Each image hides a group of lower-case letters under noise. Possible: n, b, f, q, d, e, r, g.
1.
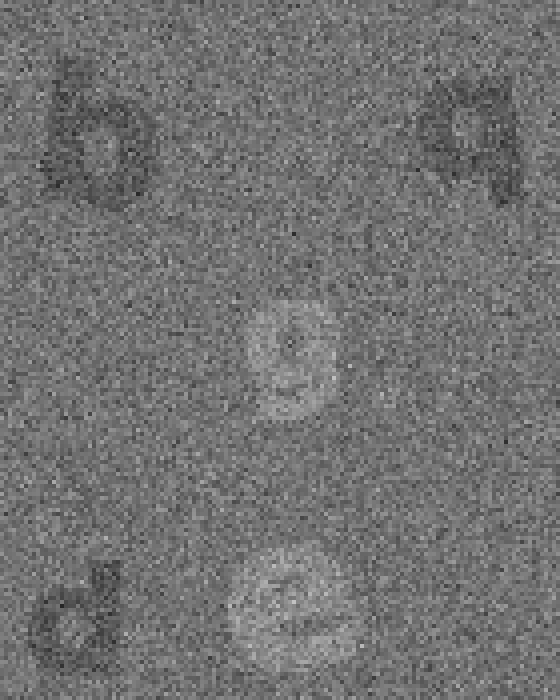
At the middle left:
nothing
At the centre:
g
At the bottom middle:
e
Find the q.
top right
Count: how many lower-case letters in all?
5
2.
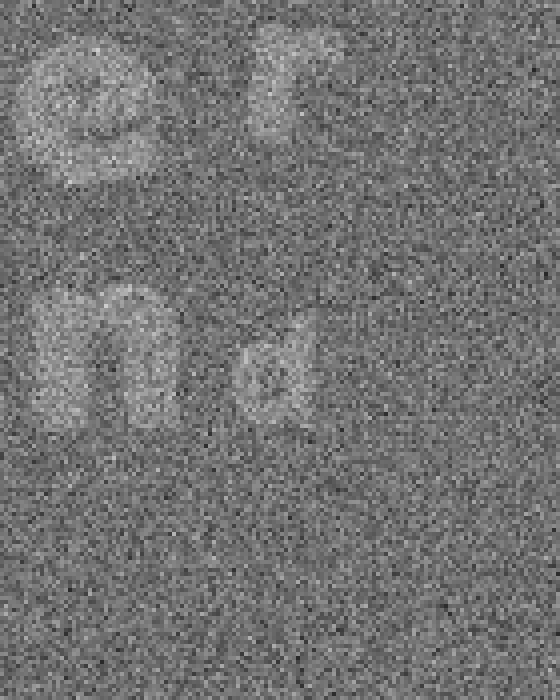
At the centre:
d
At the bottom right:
nothing
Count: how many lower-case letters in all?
4
